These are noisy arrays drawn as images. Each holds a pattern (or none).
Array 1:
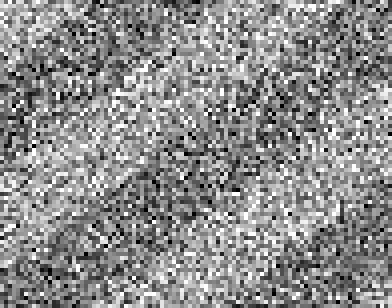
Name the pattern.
diagonal stripes
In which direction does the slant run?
bottom left to top right
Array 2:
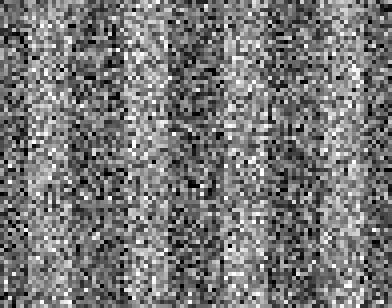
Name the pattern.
vertical stripes
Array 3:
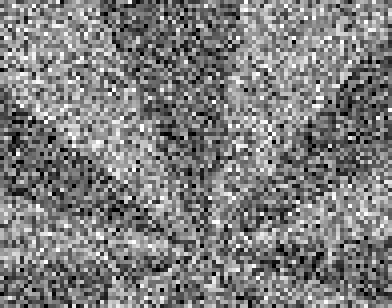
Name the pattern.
spokes from one point
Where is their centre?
bottom middle
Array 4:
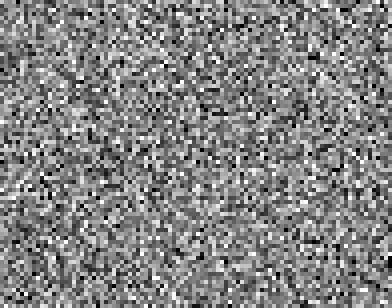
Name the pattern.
only noise
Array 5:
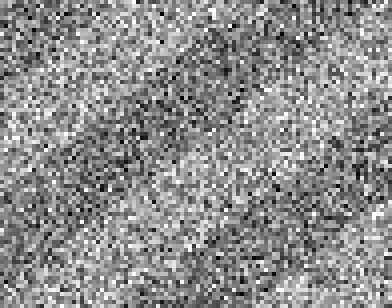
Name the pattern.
diagonal stripes
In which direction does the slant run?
bottom left to top right
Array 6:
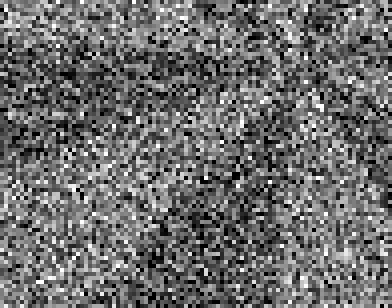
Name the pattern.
spokes from one point
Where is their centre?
top right
